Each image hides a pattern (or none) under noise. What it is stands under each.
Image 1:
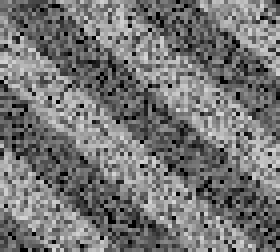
diagonal stripes
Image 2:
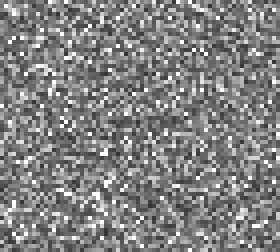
only noise
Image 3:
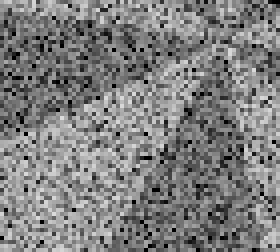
spokes from one point
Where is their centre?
top right
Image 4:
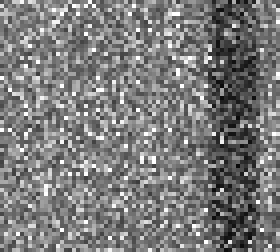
one vertical stripe
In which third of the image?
right
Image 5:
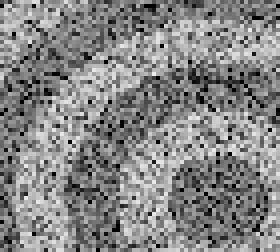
rings round one point
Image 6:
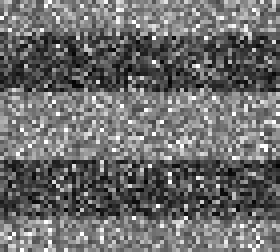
horizontal stripes
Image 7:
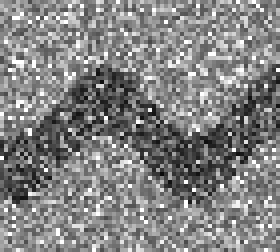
a wavy band
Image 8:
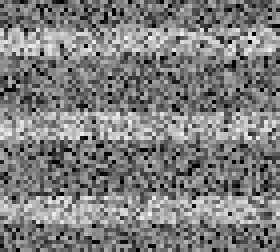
horizontal stripes
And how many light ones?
3
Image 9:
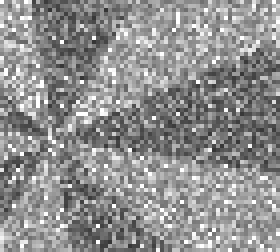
spokes from one point
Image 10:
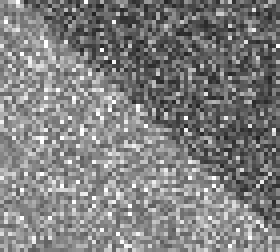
a sharp edge
